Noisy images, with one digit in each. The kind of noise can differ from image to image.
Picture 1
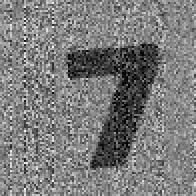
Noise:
columns of uneven size
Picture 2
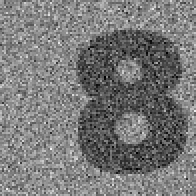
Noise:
independent entries
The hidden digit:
8
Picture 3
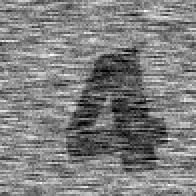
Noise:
streaked along the rows
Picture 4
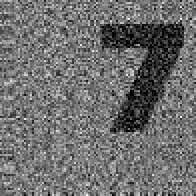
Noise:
low rank plus noise
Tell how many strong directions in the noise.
two
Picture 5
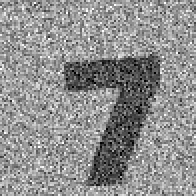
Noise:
independent entries
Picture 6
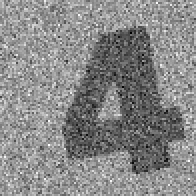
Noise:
independent entries
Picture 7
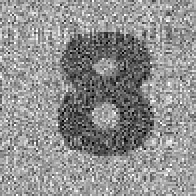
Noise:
low rank plus noise
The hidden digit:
8
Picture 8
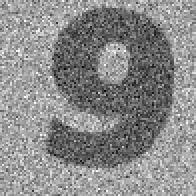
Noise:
independent entries
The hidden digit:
9
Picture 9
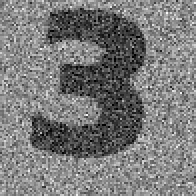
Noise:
independent entries
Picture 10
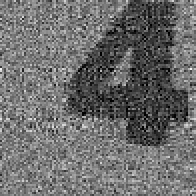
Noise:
low rank plus noise
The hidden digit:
4
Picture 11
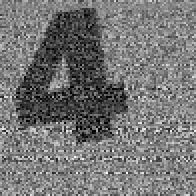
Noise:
rows of uneven size
